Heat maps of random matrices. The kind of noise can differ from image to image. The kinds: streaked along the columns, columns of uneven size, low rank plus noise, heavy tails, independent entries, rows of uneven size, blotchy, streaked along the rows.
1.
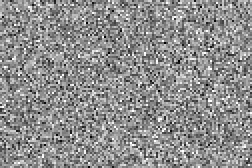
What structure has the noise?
independent entries
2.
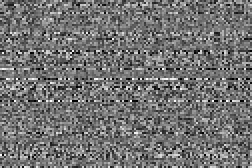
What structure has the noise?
rows of uneven size
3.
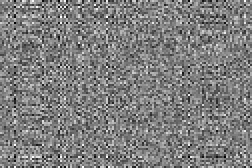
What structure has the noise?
low rank plus noise
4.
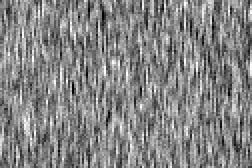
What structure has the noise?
streaked along the columns
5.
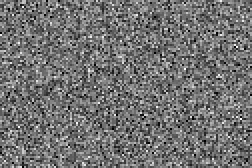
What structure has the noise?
independent entries
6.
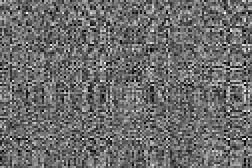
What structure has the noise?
low rank plus noise
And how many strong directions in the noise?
two
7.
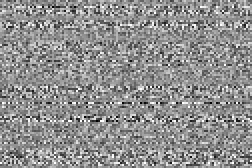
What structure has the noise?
rows of uneven size
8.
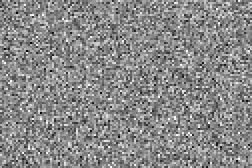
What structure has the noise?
independent entries
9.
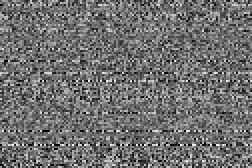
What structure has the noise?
rows of uneven size
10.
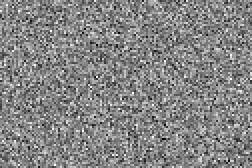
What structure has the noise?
independent entries
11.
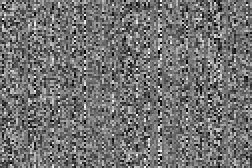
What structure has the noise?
columns of uneven size
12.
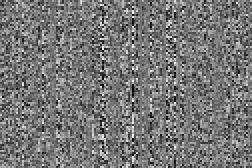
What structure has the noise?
columns of uneven size
